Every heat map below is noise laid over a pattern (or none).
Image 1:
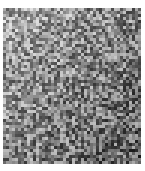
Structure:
a smooth slope
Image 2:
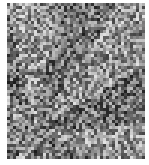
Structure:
spokes from one point
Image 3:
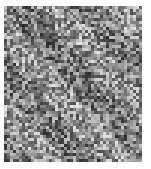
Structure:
diagonal stripes
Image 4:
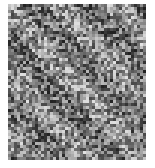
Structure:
diagonal stripes
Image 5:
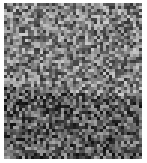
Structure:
a sharp edge
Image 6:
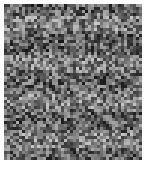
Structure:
horizontal stripes
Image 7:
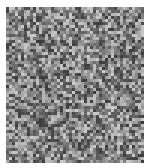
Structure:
only noise
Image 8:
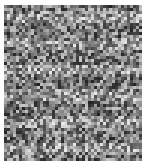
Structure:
horizontal stripes
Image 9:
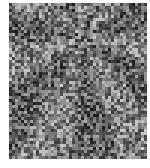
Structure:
spokes from one point
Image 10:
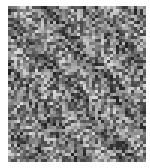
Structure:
diagonal stripes
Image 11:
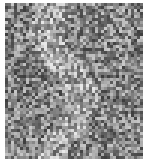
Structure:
a wavy band
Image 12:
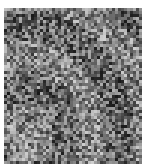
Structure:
rings round one point
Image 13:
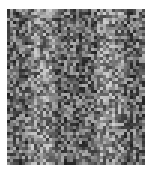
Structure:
vertical stripes
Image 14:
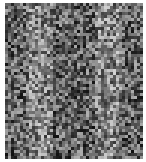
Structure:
vertical stripes
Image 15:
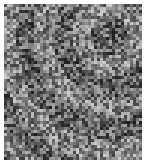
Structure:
rings round one point
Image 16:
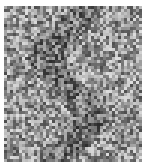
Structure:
a wavy band
